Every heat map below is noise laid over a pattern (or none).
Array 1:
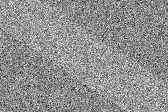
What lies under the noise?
a diagonal band
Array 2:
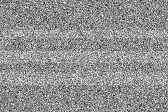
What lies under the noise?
bands of rows
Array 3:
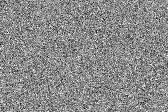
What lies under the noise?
only noise
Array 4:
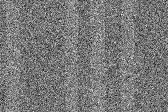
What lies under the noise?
bands of columns
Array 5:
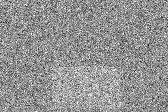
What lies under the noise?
one block
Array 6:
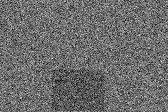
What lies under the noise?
one block
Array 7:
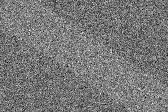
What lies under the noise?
a diagonal band
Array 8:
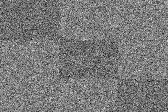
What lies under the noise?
blocks along the diagonal
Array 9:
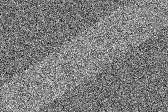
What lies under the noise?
a diagonal band
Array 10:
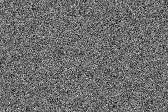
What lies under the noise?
only noise
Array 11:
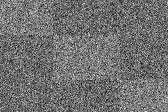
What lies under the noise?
blocks along the diagonal
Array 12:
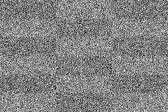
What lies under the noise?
a checkerboard
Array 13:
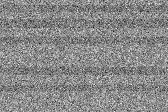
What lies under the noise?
bands of rows
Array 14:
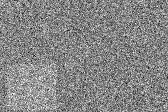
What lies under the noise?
one block
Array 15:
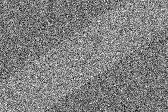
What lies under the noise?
a diagonal band
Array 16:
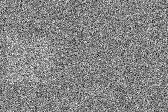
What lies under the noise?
one block
